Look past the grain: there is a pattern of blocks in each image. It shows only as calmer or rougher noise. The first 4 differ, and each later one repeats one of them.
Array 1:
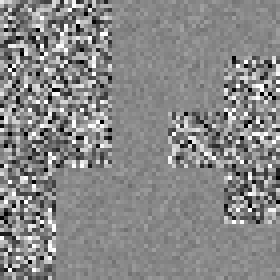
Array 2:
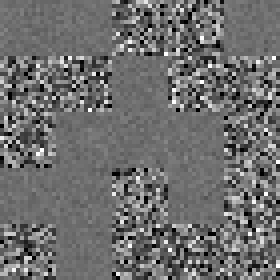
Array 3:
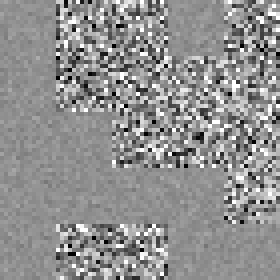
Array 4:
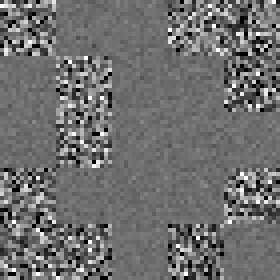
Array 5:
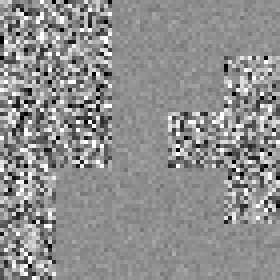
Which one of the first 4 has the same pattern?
1
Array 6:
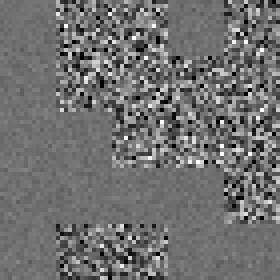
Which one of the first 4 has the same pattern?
3
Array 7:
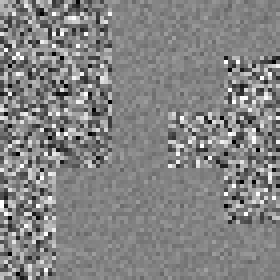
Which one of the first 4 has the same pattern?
1
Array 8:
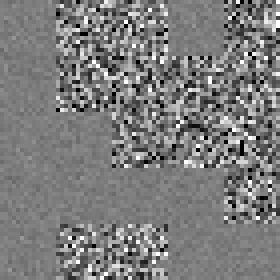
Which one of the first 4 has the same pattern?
3
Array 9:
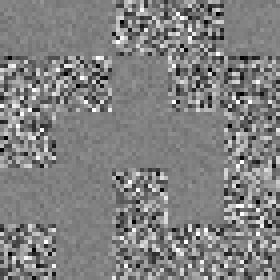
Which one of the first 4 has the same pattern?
2
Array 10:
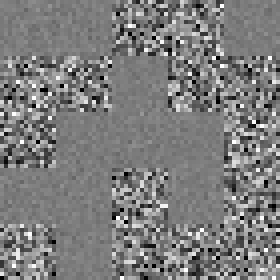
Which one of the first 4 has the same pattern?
2
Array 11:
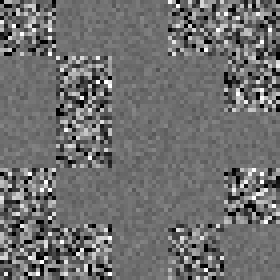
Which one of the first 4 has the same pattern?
4
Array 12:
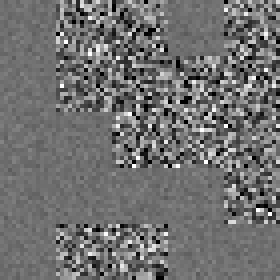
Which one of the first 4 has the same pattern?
3
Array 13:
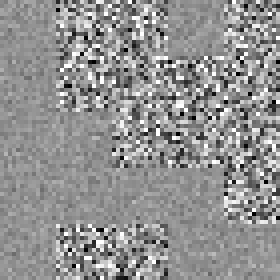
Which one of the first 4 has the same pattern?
3
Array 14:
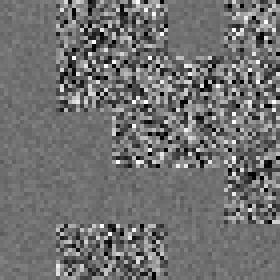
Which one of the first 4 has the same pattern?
3
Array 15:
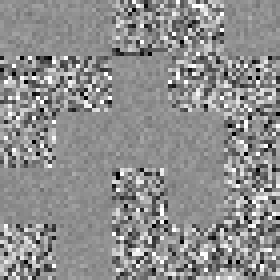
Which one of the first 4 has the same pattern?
2
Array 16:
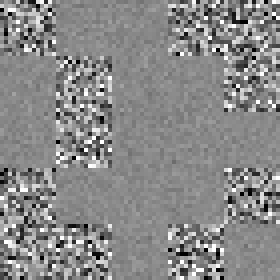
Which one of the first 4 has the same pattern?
4
